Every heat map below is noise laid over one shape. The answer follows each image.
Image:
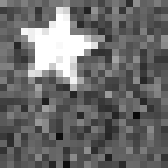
star
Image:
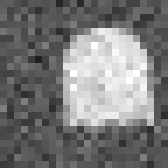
ghost
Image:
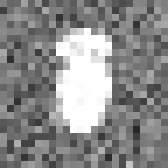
footprint
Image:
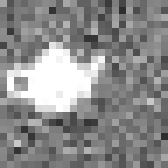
teapot
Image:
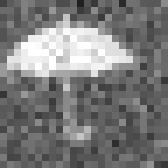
umbrella
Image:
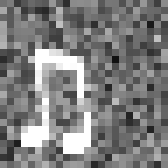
pair of musical notes
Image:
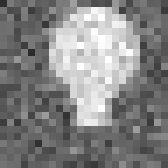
light bulb
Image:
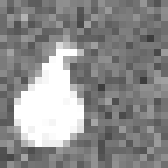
pear
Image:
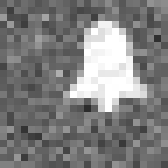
bell
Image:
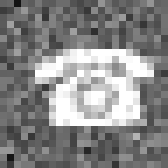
telephone
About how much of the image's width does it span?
two thirds
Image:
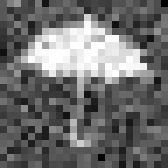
umbrella
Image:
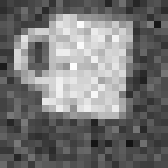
cup
